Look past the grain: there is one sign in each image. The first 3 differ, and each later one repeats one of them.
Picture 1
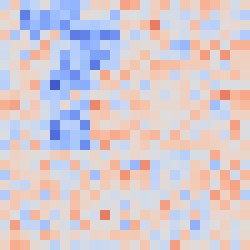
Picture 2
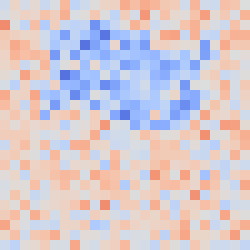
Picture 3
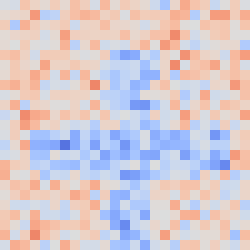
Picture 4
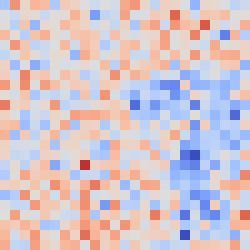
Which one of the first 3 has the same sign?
1
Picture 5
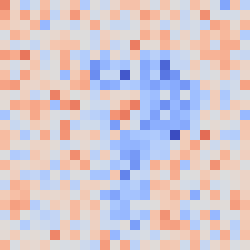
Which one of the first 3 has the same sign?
1
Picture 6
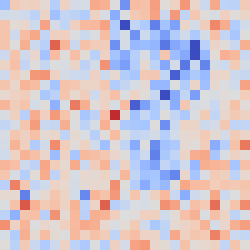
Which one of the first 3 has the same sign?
1
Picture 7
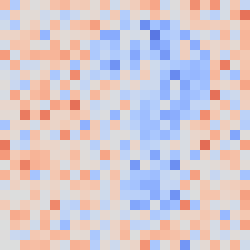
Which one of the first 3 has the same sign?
1
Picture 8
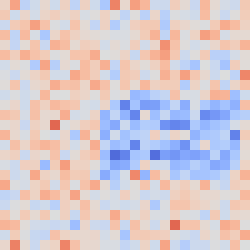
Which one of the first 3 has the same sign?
2
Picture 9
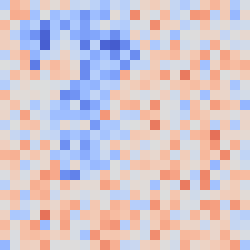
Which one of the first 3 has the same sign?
1
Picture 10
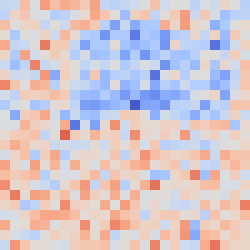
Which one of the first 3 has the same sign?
2
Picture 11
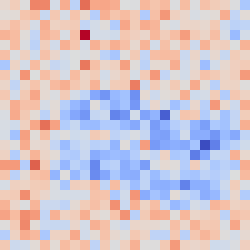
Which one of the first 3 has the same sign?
2
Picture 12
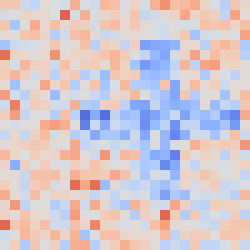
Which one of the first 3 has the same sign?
3
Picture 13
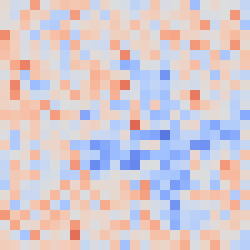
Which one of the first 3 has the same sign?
3
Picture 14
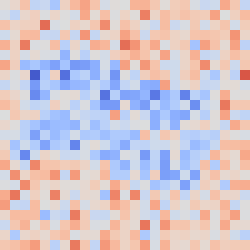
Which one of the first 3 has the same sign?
2
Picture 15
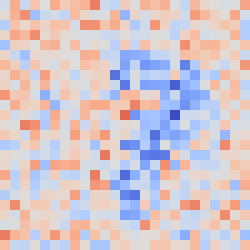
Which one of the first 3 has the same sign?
1
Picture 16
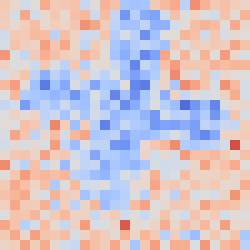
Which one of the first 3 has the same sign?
3
